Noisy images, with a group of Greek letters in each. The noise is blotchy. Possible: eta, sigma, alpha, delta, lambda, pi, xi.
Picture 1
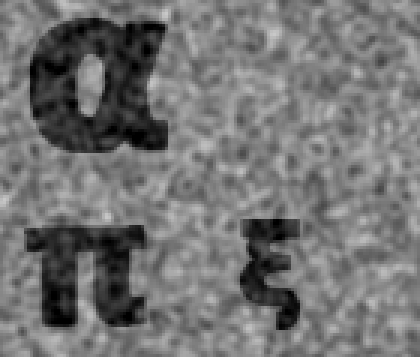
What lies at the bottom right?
xi
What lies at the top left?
alpha
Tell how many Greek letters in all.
3
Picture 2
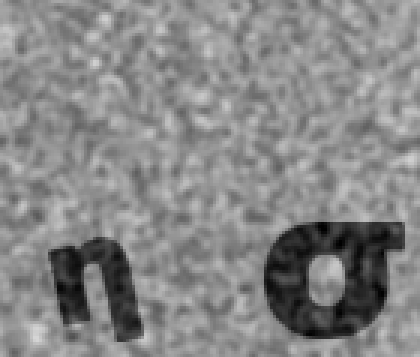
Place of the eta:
bottom left
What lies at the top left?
nothing
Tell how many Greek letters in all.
2
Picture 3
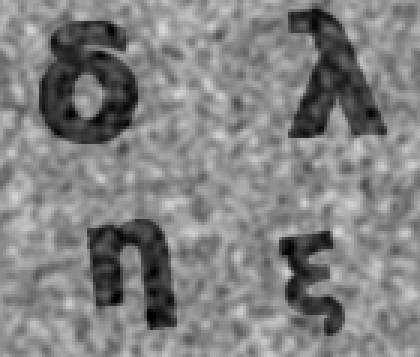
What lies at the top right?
lambda
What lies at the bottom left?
eta
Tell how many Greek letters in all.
4
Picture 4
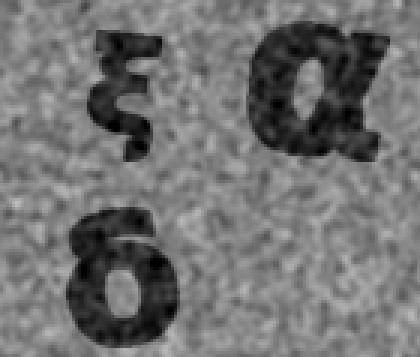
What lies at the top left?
xi
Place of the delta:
bottom left
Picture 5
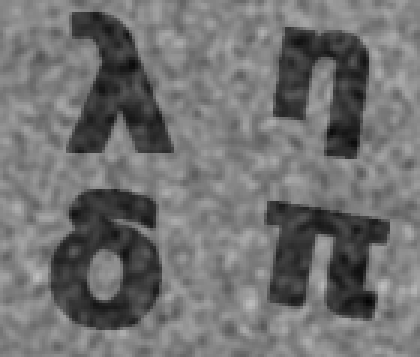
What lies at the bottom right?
pi
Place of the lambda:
top left
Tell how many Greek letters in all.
4
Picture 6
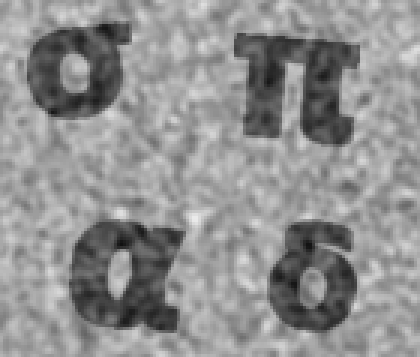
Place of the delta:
bottom right
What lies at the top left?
sigma
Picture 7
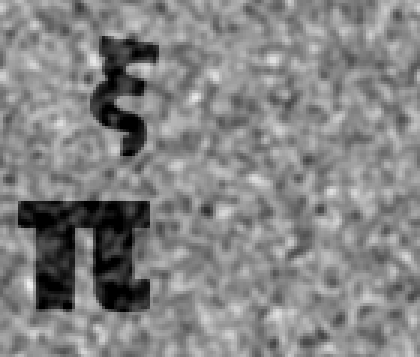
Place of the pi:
bottom left
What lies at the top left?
xi
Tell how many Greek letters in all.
2
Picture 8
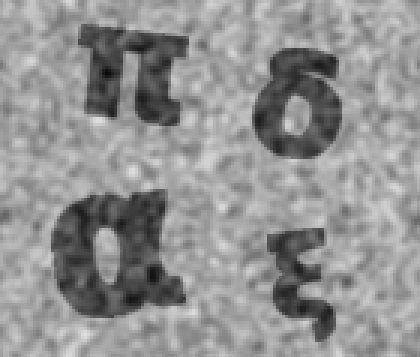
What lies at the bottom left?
alpha
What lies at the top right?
delta
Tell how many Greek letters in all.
4
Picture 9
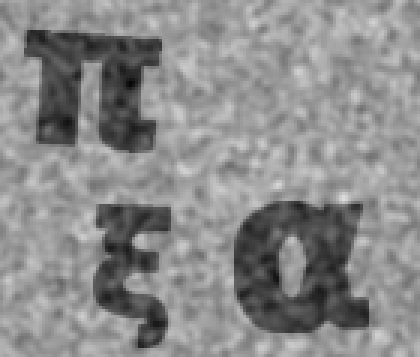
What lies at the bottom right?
alpha
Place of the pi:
top left
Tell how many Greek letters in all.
3
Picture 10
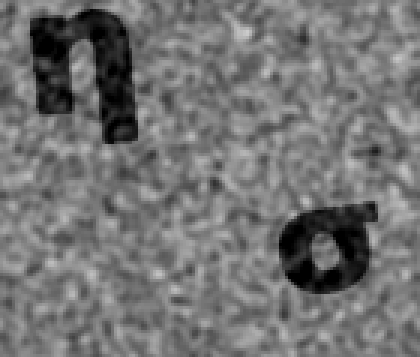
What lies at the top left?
eta
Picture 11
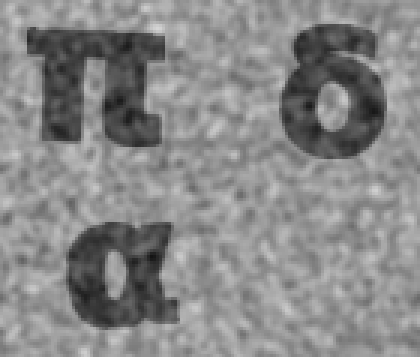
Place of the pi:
top left
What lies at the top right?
delta
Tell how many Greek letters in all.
3
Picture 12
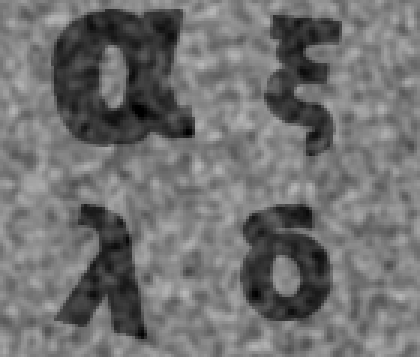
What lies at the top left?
alpha
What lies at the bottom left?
lambda
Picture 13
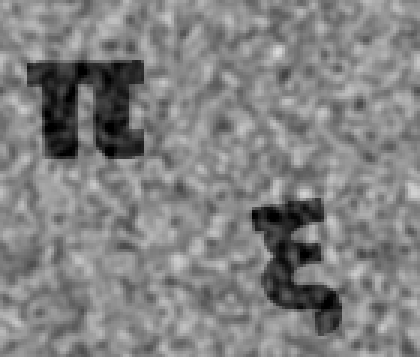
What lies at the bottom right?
xi
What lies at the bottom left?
nothing
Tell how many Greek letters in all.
2
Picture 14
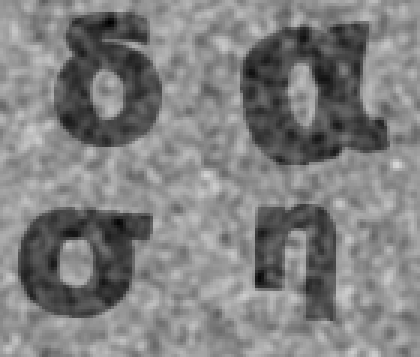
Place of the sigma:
bottom left
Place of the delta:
top left
